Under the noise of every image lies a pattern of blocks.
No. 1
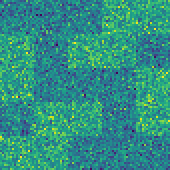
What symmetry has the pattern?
the same after a half turn
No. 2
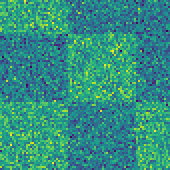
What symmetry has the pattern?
mirrored about the diagonal from the bottom left
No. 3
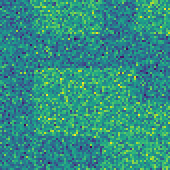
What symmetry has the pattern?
no symmetry
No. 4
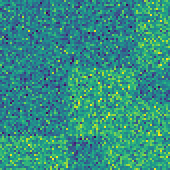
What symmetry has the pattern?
mirrored about the diagonal from the top left
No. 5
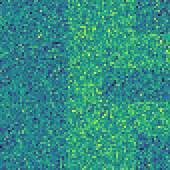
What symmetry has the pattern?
top and bottom mirror each other
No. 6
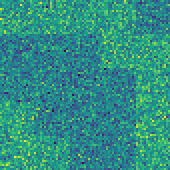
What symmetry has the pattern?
mirrored about the diagonal from the bottom left
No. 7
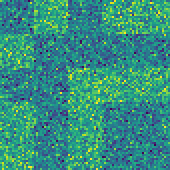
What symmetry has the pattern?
mirrored about the diagonal from the top left
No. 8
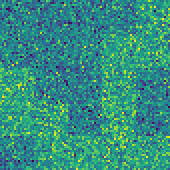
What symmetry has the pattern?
no symmetry
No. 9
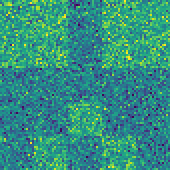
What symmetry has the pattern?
left and right mirror each other
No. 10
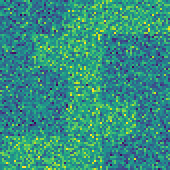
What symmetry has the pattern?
the same after a half turn
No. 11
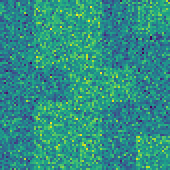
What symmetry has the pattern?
top and bottom mirror each other
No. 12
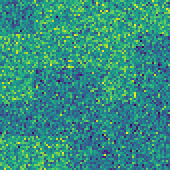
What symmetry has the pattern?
no symmetry
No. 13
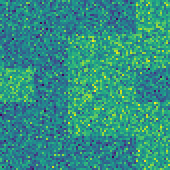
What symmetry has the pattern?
top and bottom mirror each other
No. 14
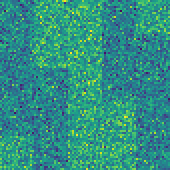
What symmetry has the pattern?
the same after a half turn
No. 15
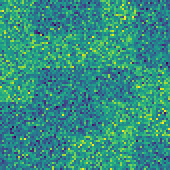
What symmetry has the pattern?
no symmetry
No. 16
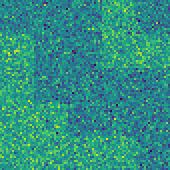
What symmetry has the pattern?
mirrored about the diagonal from the bottom left
